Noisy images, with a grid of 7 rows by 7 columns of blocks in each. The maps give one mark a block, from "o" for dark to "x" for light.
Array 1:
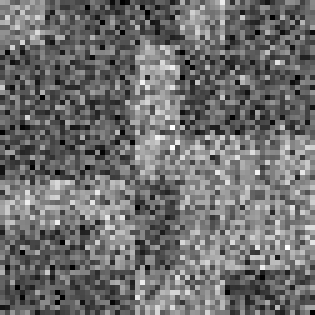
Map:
x o o o x o o
o o o x o o o
o o o x o o o
o o o x x x x
x x x o x x x
o o x o x x x
o o o x x o o
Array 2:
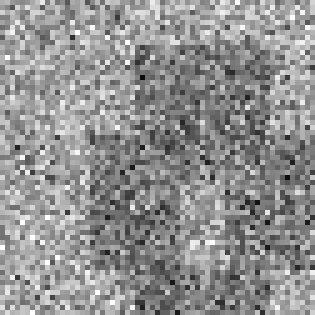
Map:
x x x x x x x
x x x o o o x
x x x o o o x
x x o o o o o
x x o o x o o
x x o o x o o
x x x o o o x
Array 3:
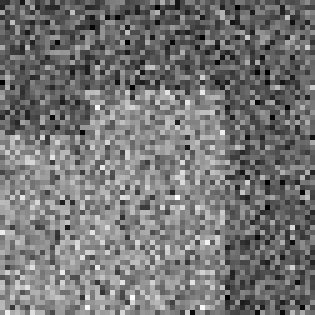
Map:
o o o o o o o
o o o o o o o
o o x x x o o
x x x x x o o
x x x x x o o
x x x x x o o
x x x x x o o
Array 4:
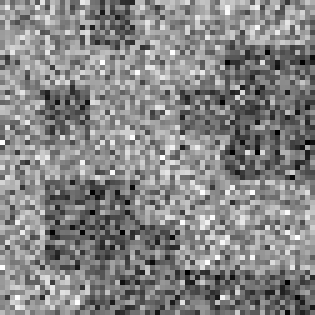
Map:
x x o x x x x
x x x x x o o
x o x x o o o
x x x x x o o
x o o x x x x
x o o o x x x
x x o o o o o
